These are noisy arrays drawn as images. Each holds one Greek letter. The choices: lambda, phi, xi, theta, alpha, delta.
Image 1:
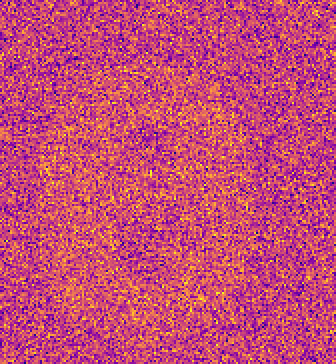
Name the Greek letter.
theta
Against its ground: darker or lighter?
lighter
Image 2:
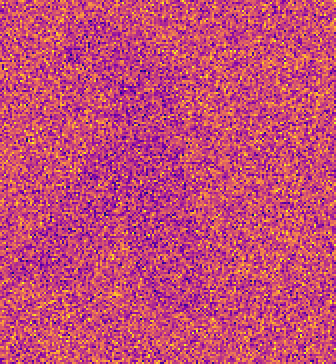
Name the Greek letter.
lambda
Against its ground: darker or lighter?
darker
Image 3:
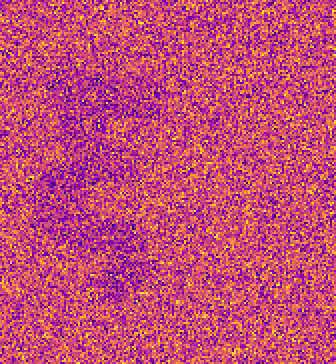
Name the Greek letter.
xi
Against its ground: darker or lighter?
darker
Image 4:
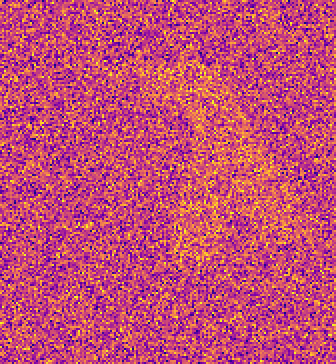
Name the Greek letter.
lambda
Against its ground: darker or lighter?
lighter
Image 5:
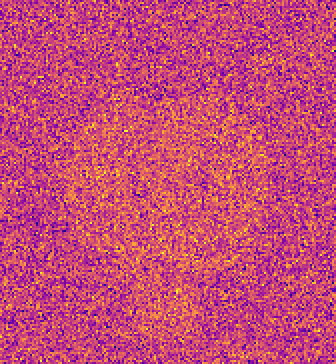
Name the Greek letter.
phi
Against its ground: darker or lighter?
lighter
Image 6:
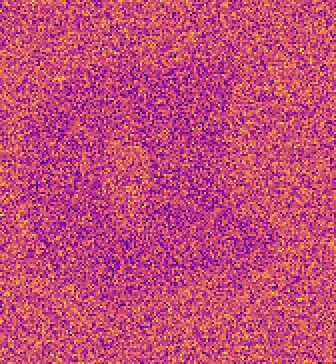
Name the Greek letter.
alpha
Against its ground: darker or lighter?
darker
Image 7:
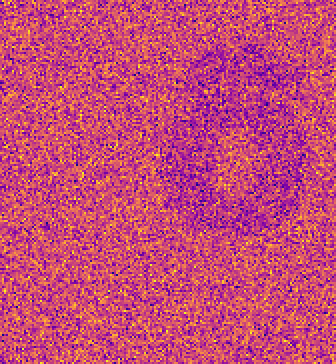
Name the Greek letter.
delta
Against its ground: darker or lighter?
darker
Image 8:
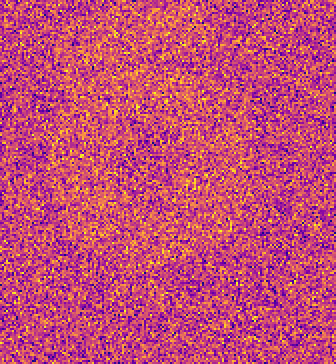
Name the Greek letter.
delta
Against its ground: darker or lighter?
lighter
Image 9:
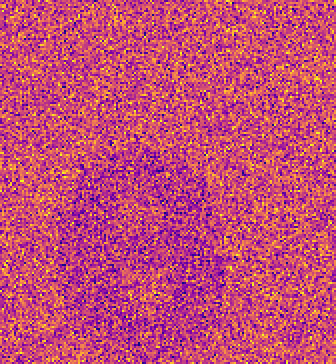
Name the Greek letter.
theta
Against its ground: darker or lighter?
darker
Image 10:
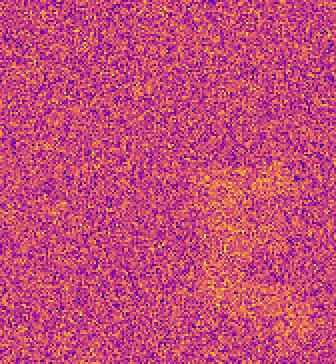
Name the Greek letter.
xi
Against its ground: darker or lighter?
lighter
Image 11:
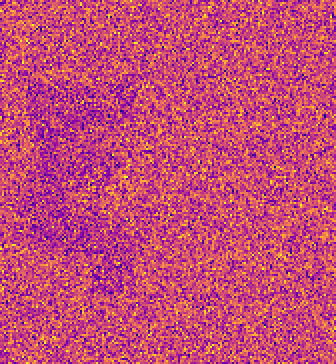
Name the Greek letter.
xi
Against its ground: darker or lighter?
darker
